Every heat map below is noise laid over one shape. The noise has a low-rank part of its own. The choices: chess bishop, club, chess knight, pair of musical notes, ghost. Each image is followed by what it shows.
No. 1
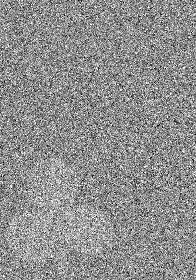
light club
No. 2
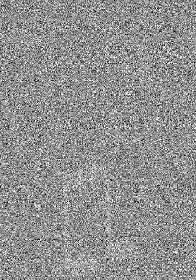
light pair of musical notes, bottom middle
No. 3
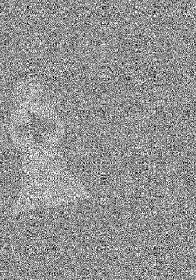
light chess bishop
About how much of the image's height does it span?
half
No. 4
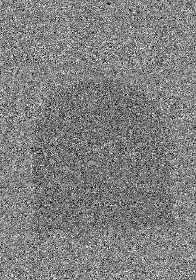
dark ghost
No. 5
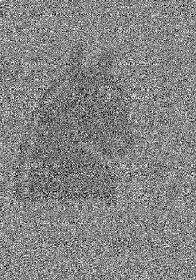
dark chess knight
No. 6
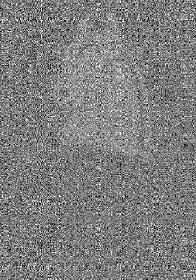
light chess knight
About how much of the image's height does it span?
half
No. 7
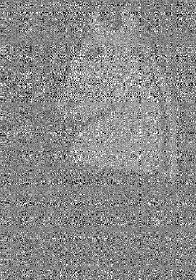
light chess knight
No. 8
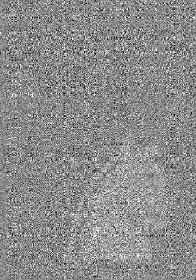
light chess knight
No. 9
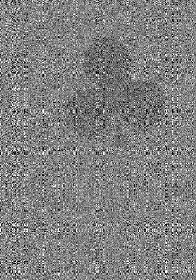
dark club
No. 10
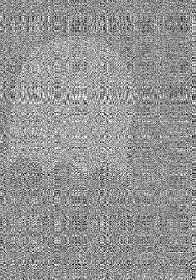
light ghost
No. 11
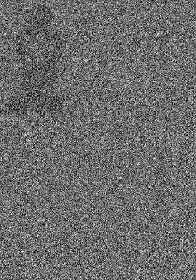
dark chess bishop, top left
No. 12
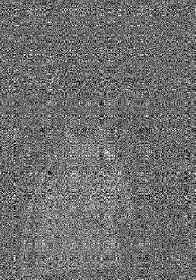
light chess knight
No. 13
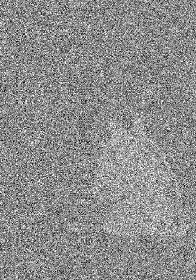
light chess knight
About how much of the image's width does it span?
half
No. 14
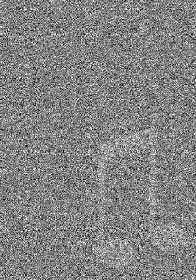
light pair of musical notes
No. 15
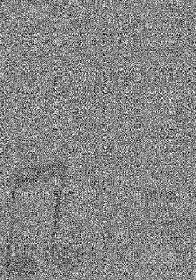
dark pair of musical notes, bottom left
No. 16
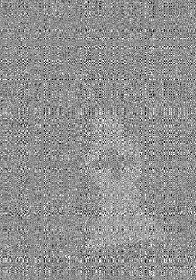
light chess bishop
